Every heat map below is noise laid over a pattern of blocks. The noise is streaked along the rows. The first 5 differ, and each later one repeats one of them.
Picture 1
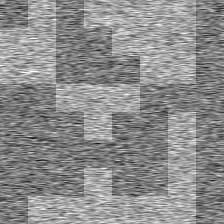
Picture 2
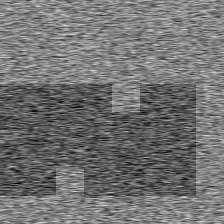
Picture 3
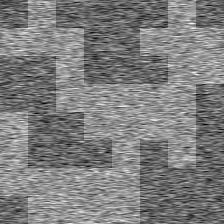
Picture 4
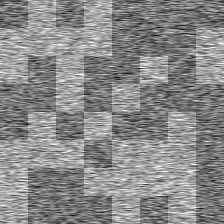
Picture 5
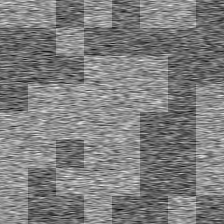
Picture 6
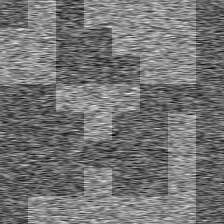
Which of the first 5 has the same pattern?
1
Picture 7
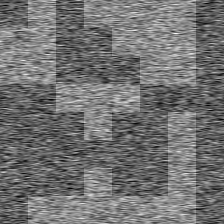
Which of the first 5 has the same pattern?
1
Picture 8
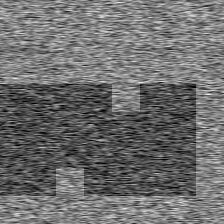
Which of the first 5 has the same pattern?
2
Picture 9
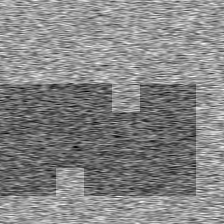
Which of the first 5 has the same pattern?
2
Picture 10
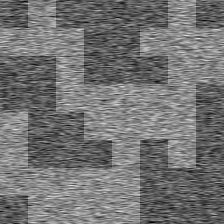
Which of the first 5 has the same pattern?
3
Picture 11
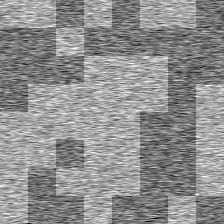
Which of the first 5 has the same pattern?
5
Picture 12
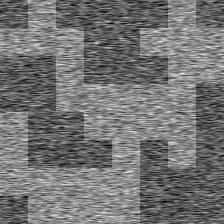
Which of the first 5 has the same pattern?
3
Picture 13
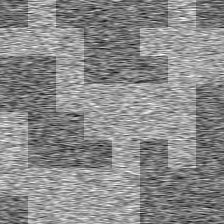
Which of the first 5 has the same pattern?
3
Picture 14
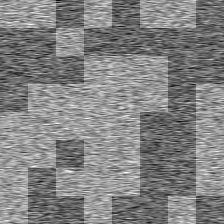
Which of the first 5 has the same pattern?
5
